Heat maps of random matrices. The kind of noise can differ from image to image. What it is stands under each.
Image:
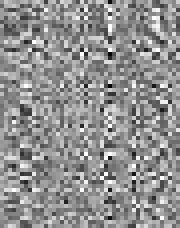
low rank plus noise
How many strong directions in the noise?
two
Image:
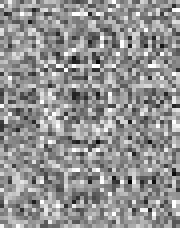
low rank plus noise
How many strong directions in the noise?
three or four
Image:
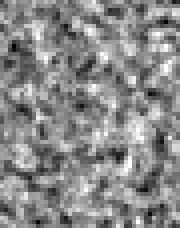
blotchy
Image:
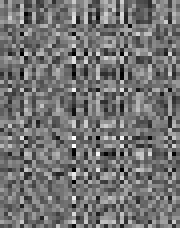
low rank plus noise
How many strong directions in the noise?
one
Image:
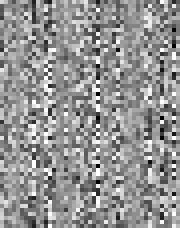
columns of uneven size
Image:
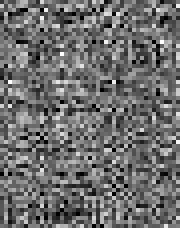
low rank plus noise
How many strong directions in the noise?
three or four
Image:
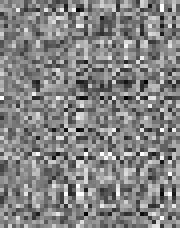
low rank plus noise
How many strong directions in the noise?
two
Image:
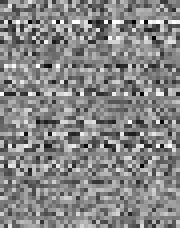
rows of uneven size
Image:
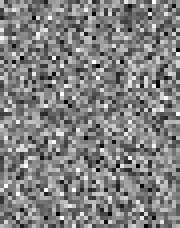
independent entries
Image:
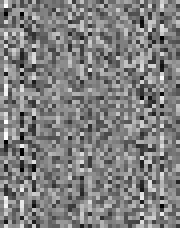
columns of uneven size
